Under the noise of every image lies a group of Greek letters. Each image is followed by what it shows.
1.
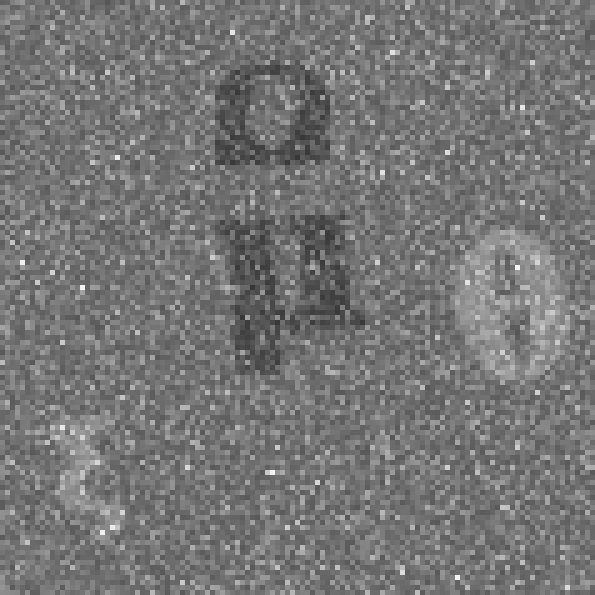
top middle: dark omega; centre: dark mu; middle right: light theta; bottom left: light xi
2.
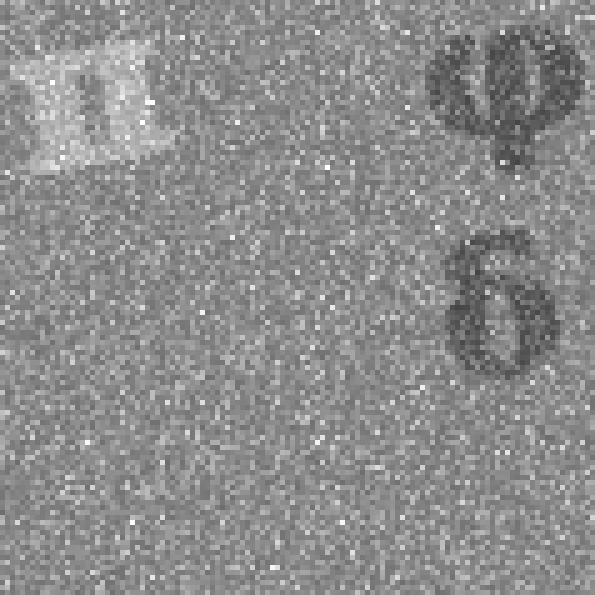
top left: light pi; top right: dark phi; middle right: dark delta
